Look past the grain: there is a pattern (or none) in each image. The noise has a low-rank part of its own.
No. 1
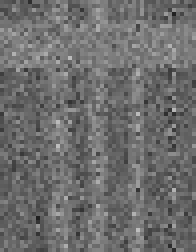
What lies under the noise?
bands of rows crossing bands of columns
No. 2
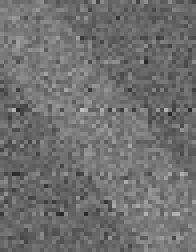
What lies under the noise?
a diagonal band
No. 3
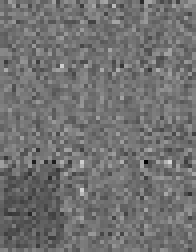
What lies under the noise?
one block
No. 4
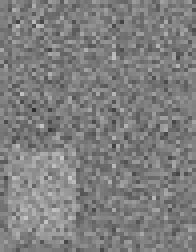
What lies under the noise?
one block
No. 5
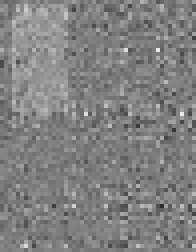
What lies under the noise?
one block
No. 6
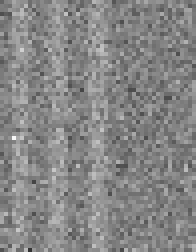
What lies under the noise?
bands of columns
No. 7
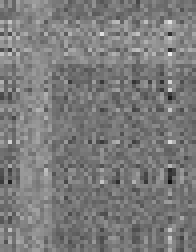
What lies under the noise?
bands of rows crossing bands of columns
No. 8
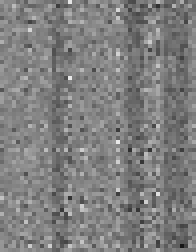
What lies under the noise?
bands of columns
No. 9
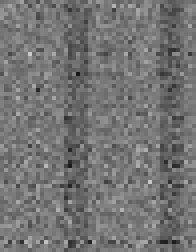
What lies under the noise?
bands of columns
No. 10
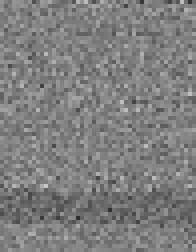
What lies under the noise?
one band of rows
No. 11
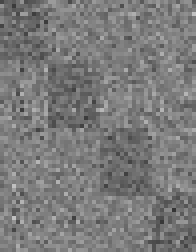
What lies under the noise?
blocks along the diagonal
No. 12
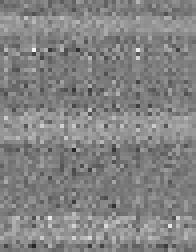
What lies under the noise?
bands of rows
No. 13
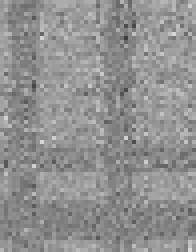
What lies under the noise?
bands of rows crossing bands of columns
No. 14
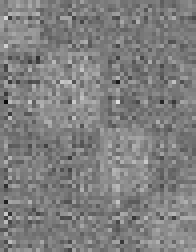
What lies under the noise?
blocks along the diagonal
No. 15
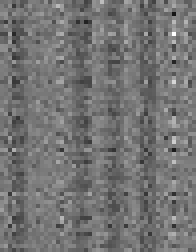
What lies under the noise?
bands of columns
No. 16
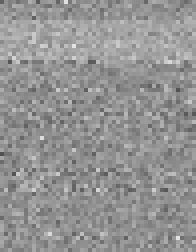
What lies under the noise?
one band of rows
